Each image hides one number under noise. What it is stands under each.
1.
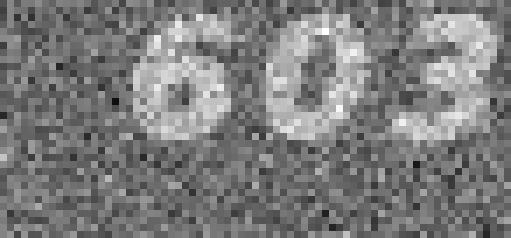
603
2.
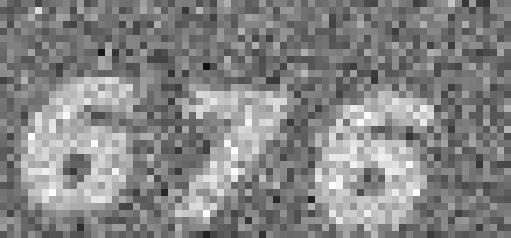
676
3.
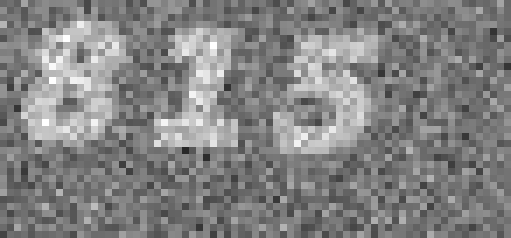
815
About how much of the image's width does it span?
two thirds
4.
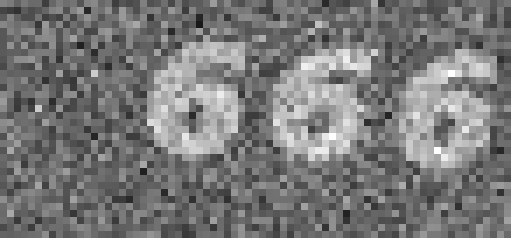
666
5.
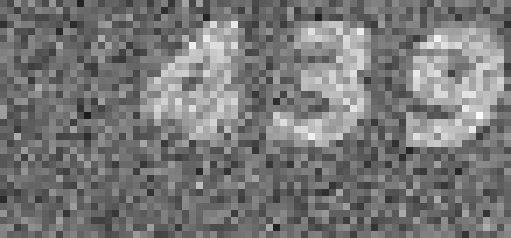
439
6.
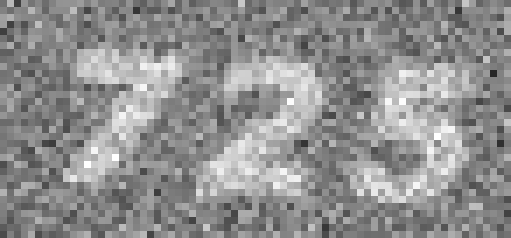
725
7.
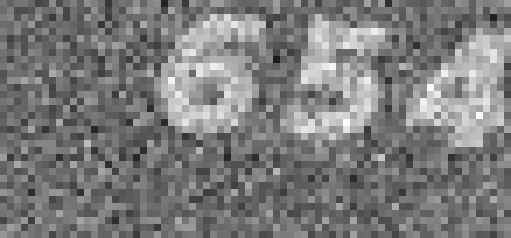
654
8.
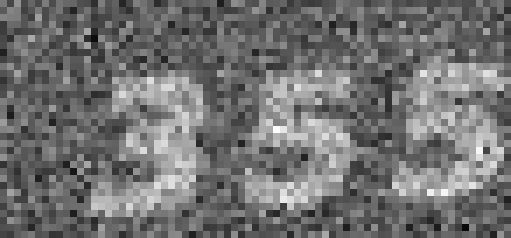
355
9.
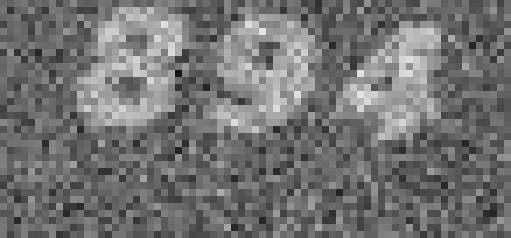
894
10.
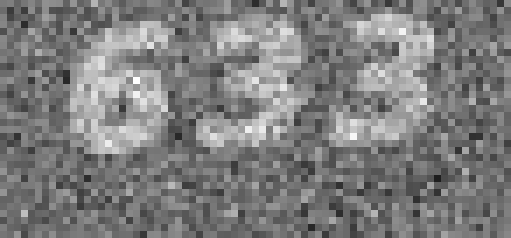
633
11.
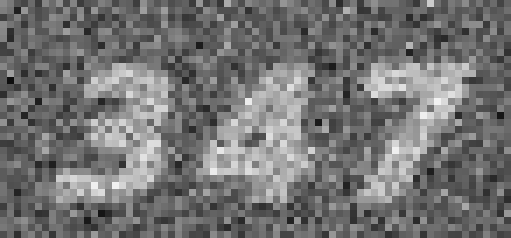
347
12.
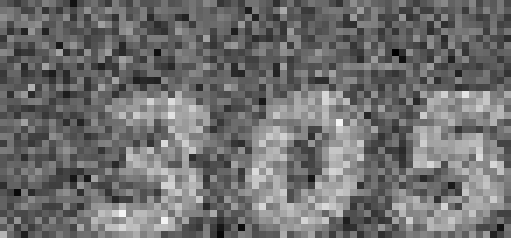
305
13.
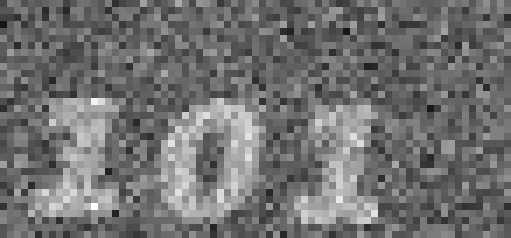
101
